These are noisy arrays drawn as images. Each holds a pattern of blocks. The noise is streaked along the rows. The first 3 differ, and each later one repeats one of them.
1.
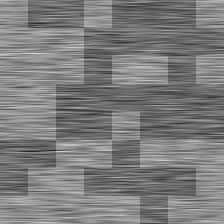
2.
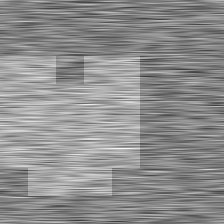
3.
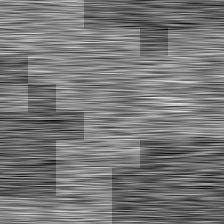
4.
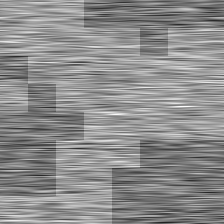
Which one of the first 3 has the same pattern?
3
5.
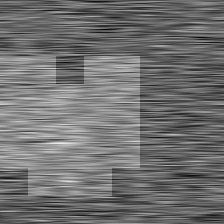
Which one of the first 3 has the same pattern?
2
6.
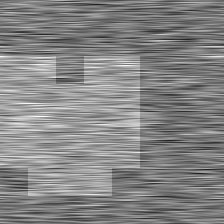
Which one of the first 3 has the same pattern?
2
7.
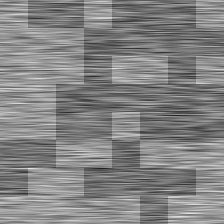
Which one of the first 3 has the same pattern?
1
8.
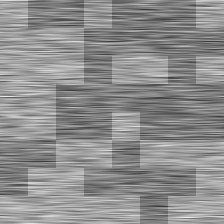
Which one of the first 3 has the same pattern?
1
